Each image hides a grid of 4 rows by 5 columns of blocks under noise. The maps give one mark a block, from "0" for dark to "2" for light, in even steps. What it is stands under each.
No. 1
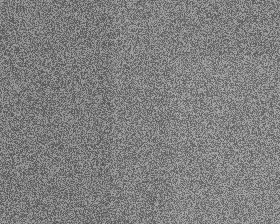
0 0 1 1 1
0 0 1 2 2
0 0 1 2 2
0 0 1 2 2
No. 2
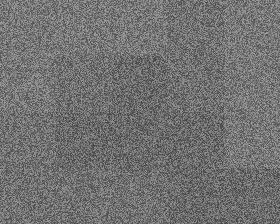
2 2 2 1 2
2 1 0 1 2
1 0 0 0 2
1 1 1 0 0
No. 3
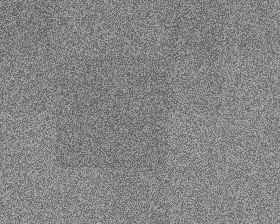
0 1 1 0 1
1 0 0 1 2
2 0 0 2 2
2 2 1 2 2
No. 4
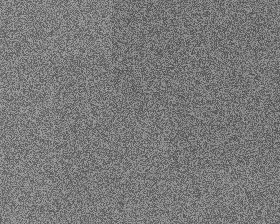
2 2 0 0 0
2 1 0 0 0
2 1 1 0 0
2 1 1 1 1
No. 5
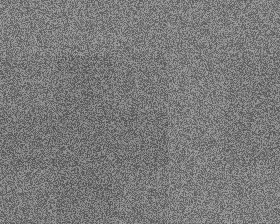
2 2 2 2 2
1 0 1 2 1
0 0 0 2 1
1 0 1 2 2
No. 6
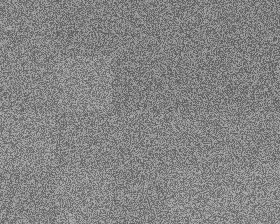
1 0 0 0 0
1 2 0 0 0
2 1 1 1 1
1 2 1 2 2
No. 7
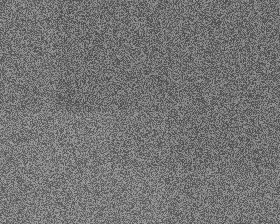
1 0 0 0 0
1 0 0 0 0
2 2 1 0 0
2 2 2 1 1
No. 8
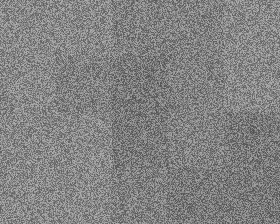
2 2 1 1 2
2 1 0 1 2
2 2 0 1 0
2 2 1 0 0
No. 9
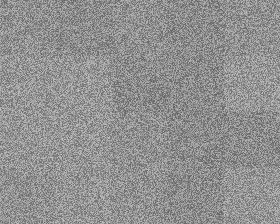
1 0 1 0 1
2 2 0 0 2
2 2 1 0 0
1 2 1 0 2
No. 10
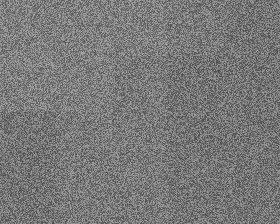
2 2 2 1 0
2 2 1 0 0
0 1 1 0 0
0 1 1 0 0
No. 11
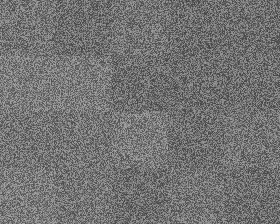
1 0 1 0 0
2 2 0 0 0
1 1 2 0 1
2 1 0 1 0
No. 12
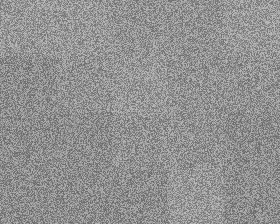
2 2 1 1 2
0 1 2 1 1
0 0 1 1 0
0 0 0 2 0
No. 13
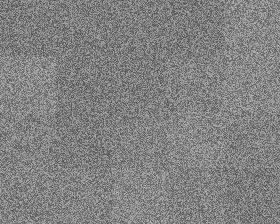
0 0 0 0 2
2 0 0 1 2
1 0 1 2 1
1 1 2 1 0
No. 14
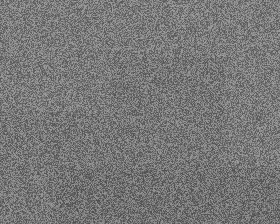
2 2 2 2 2
2 2 1 1 2
1 1 1 1 2
1 0 0 0 0
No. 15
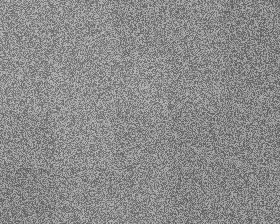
2 2 1 1 0
2 2 2 1 0
1 2 1 0 0
0 1 1 0 0
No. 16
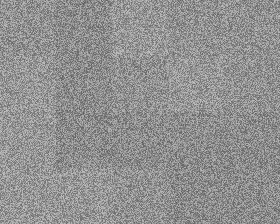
1 0 2 1 1
2 0 1 2 1
2 0 0 0 0
2 2 1 0 0
